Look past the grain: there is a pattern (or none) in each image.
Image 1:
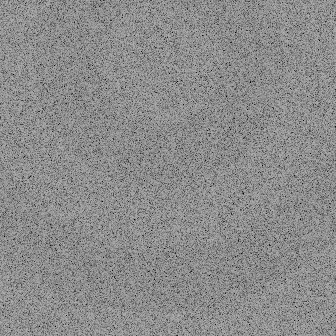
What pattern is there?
rings round one point
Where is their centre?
top middle
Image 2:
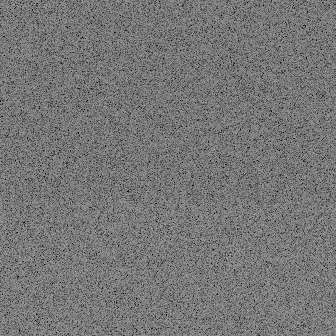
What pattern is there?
a sharp edge
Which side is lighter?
bottom
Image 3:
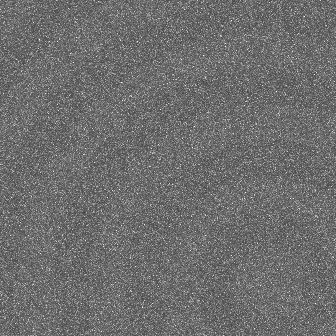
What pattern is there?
rings round one point
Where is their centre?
bottom right
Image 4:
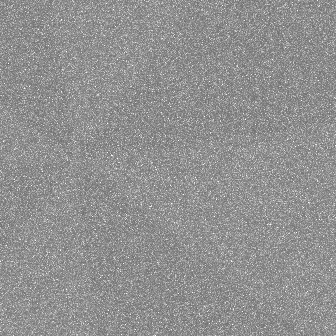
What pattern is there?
spokes from one point
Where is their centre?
middle left
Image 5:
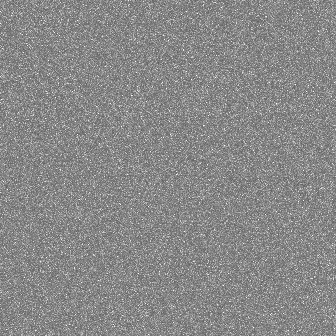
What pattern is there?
only noise
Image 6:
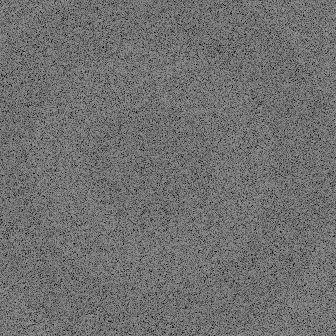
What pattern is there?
rings round one point
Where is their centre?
centre
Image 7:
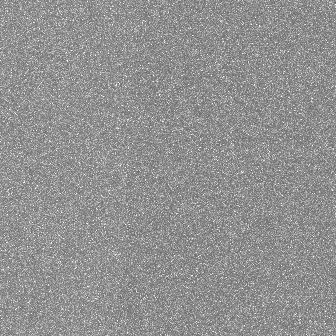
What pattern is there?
a sharp edge
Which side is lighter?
left
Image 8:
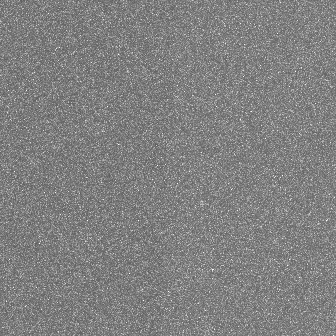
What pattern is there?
a sharp edge
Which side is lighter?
right
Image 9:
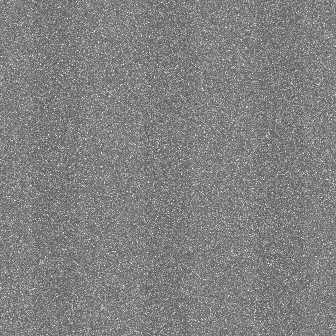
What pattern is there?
vertical stripes
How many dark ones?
3
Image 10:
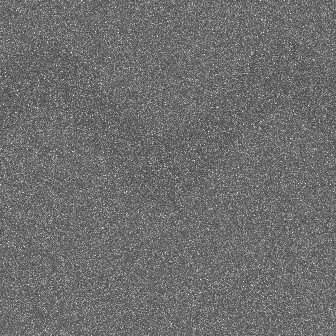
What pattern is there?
a wavy band
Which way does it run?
left to right
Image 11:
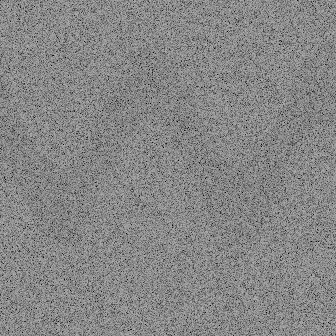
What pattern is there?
a wavy band
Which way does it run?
left to right
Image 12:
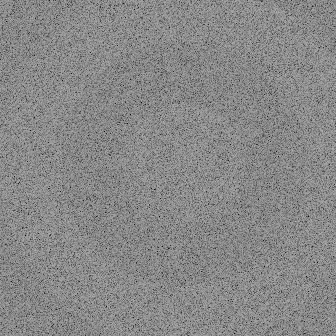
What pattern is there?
rings round one point
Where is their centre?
centre
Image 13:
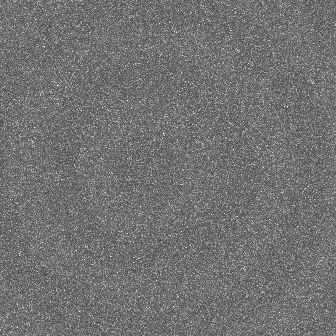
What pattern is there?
rings round one point
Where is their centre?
centre
